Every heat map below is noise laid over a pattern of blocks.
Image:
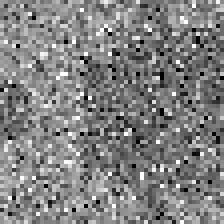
top and bottom mirror each other
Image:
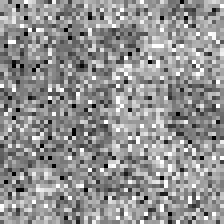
top and bottom mirror each other
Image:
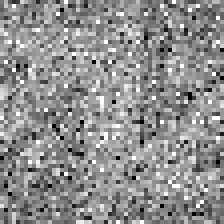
the same after a half turn
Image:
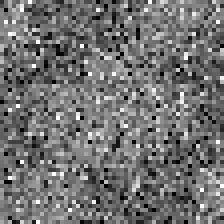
the same after a half turn
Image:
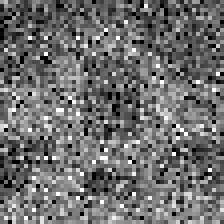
left and right mirror each other
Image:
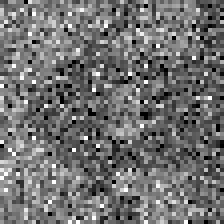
top and bottom mirror each other
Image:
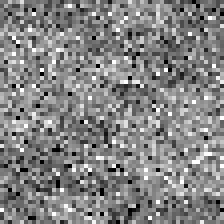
the same after a half turn
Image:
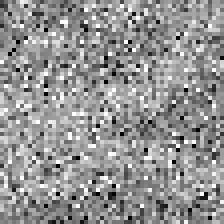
no symmetry
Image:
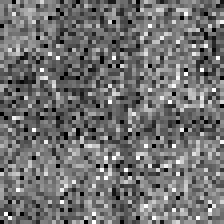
mirrored about the diagonal from the top left
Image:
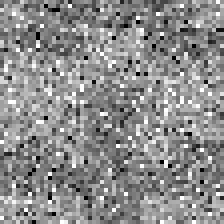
left and right mirror each other
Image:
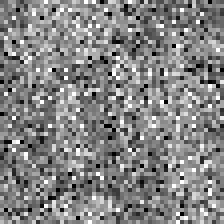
no symmetry
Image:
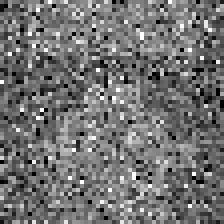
left and right mirror each other
